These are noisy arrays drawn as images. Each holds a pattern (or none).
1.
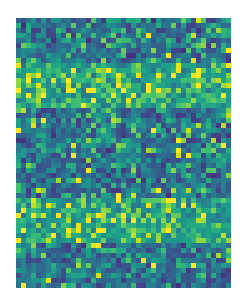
horizontal stripes
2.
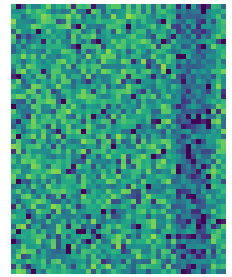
one vertical stripe
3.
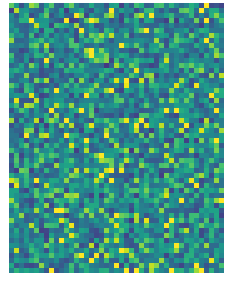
only noise
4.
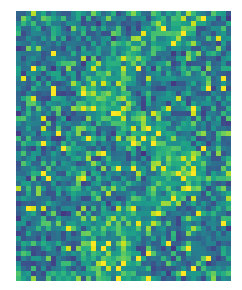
a wavy band
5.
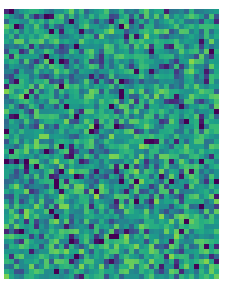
only noise
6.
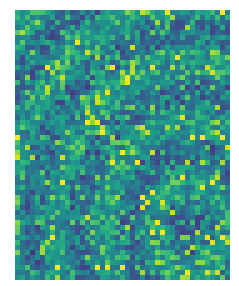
rings round one point
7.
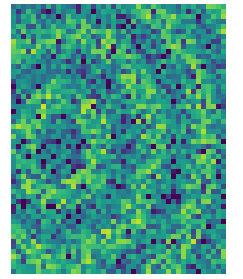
rings round one point
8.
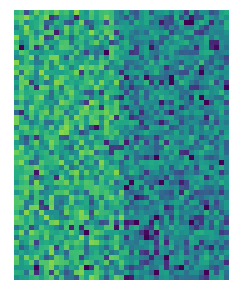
a sharp edge
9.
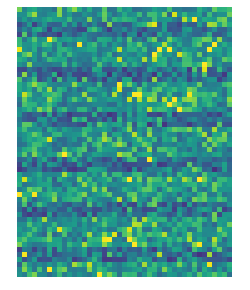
horizontal stripes
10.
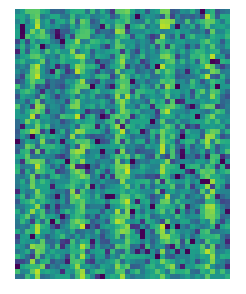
vertical stripes
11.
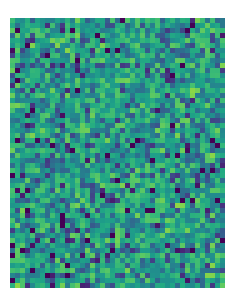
only noise
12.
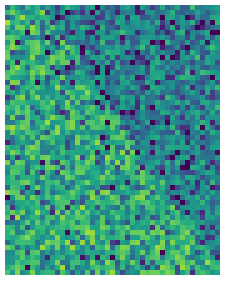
a sharp edge
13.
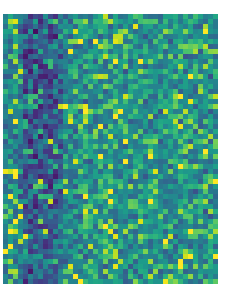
one vertical stripe
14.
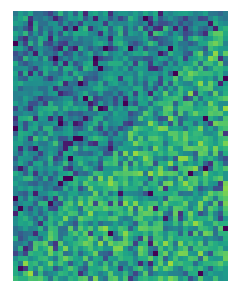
a sharp edge
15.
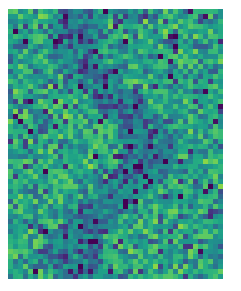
a wavy band
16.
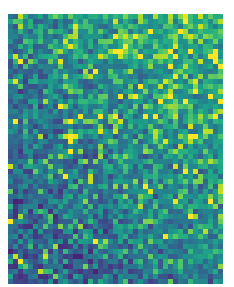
a smooth slope
